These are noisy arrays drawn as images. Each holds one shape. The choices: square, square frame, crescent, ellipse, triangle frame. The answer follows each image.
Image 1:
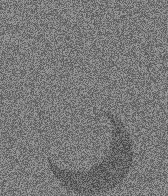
crescent
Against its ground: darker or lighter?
darker
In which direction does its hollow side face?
up and left
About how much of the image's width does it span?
half
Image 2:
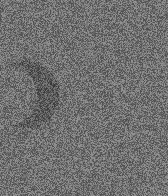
crescent
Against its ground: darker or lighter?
darker
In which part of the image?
middle left
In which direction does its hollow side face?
left
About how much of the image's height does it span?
a third
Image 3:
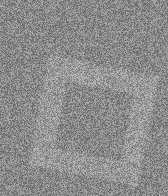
square frame
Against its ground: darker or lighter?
lighter
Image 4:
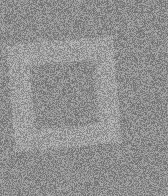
square frame
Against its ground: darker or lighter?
lighter
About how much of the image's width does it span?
two thirds
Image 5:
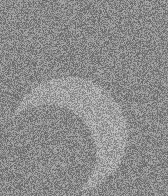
crescent
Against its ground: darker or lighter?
lighter
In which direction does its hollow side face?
down and left
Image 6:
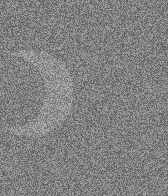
crescent
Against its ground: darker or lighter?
lighter
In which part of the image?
middle left
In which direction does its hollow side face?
left
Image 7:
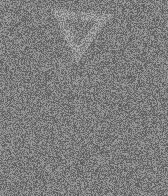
triangle frame
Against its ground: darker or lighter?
lighter
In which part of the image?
top middle
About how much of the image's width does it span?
a third
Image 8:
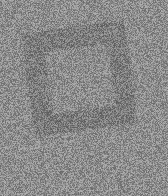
square frame
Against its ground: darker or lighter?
darker
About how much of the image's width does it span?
two thirds
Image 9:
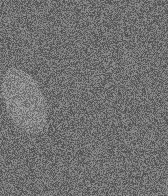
ellipse
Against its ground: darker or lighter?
lighter
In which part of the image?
middle left
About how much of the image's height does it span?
a third
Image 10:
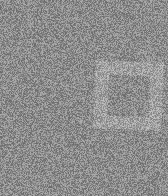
square frame
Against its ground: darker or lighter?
lighter
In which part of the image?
middle right
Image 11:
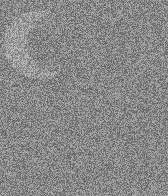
crescent
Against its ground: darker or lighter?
lighter
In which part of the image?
top left
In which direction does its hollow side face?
right
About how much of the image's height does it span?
a third
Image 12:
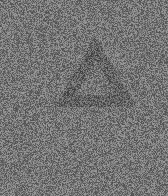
triangle frame
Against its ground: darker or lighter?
darker
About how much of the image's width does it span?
half
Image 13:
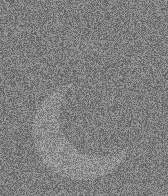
crescent
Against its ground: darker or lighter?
lighter
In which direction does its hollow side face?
up and right
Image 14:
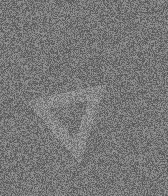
triangle frame
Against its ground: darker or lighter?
lighter
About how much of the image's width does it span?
half
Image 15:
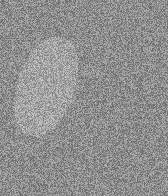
ellipse
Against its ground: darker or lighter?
lighter
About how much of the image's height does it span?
half
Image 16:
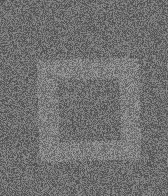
square frame
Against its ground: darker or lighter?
lighter
